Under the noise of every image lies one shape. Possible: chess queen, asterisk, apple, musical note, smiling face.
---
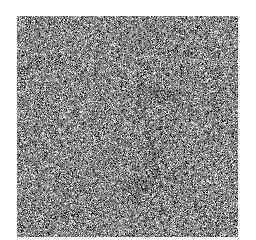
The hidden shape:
musical note
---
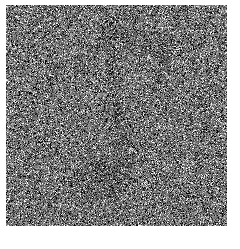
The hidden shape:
musical note
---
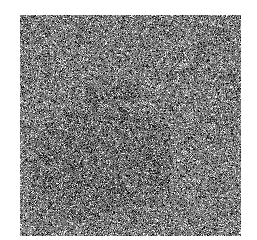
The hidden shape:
apple
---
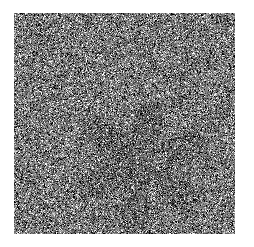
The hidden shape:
asterisk
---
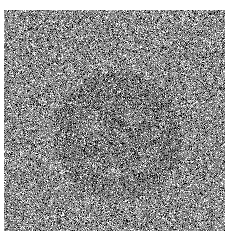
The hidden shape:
smiling face
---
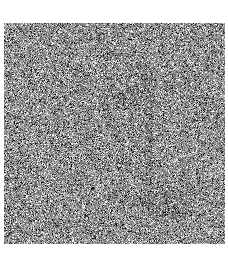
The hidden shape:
musical note
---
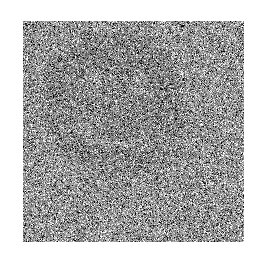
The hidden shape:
smiling face
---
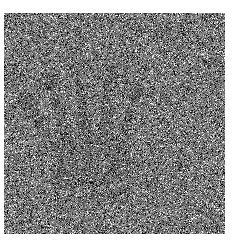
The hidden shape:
chess queen
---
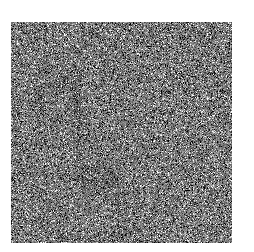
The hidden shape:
musical note
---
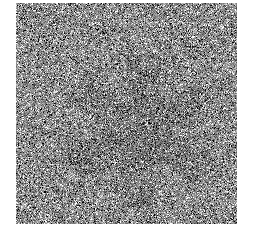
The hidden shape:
asterisk
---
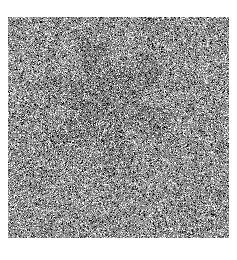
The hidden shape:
asterisk
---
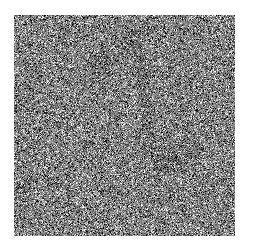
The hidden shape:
musical note
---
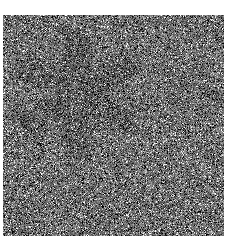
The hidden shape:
asterisk
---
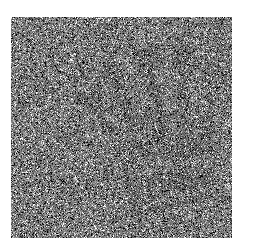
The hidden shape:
chess queen
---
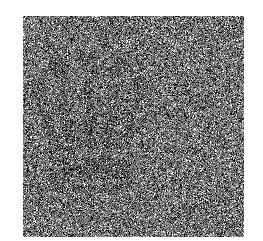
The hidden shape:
chess queen
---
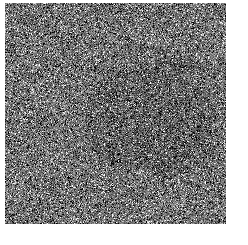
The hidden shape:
apple
